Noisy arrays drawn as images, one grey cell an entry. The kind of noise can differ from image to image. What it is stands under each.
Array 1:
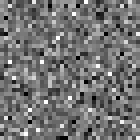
heavy tails
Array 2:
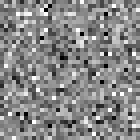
heavy tails
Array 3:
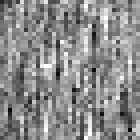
streaked along the columns
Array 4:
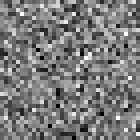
independent entries
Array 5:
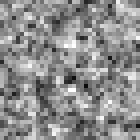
blotchy
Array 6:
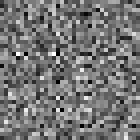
low rank plus noise
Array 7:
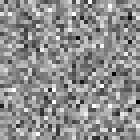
independent entries
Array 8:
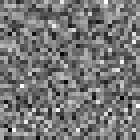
independent entries
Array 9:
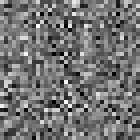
low rank plus noise
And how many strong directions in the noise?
three or four
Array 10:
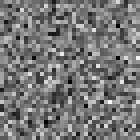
independent entries
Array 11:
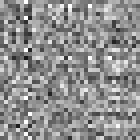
low rank plus noise
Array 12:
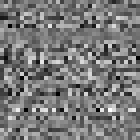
rows of uneven size
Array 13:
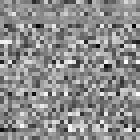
rows of uneven size
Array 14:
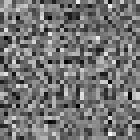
low rank plus noise
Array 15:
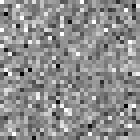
heavy tails
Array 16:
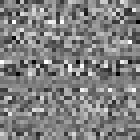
rows of uneven size
